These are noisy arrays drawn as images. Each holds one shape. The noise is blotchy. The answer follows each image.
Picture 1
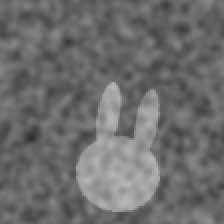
light rabbit's head
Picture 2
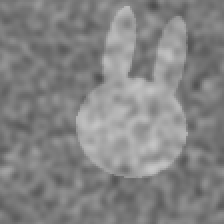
light rabbit's head
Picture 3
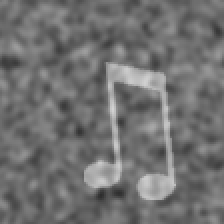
light pair of musical notes
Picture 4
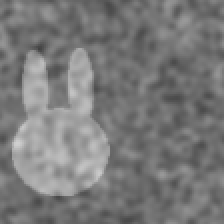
light rabbit's head
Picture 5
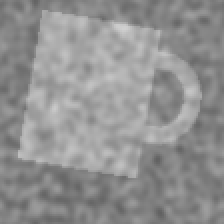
light cup
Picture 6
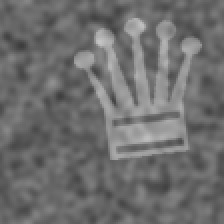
light chess queen
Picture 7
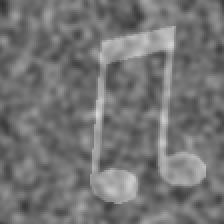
light pair of musical notes
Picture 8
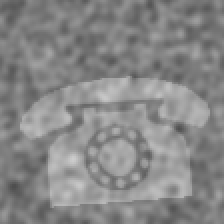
light telephone
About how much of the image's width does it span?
nearly all
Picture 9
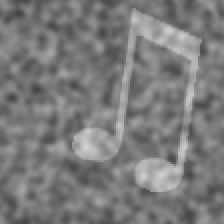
light pair of musical notes
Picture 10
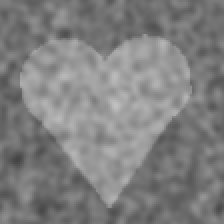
light heart
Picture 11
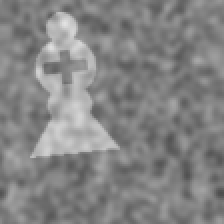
light chess bishop
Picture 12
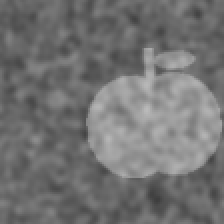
light apple
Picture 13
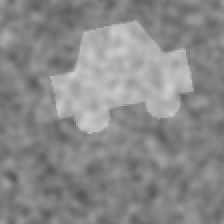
light car
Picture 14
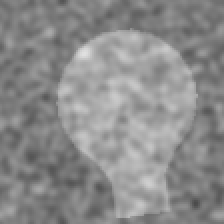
light light bulb
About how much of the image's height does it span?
nearly all
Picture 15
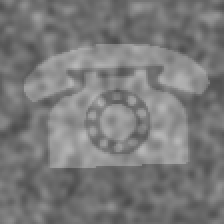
light telephone
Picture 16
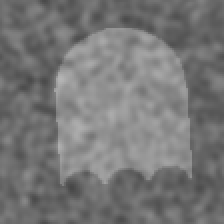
light ghost
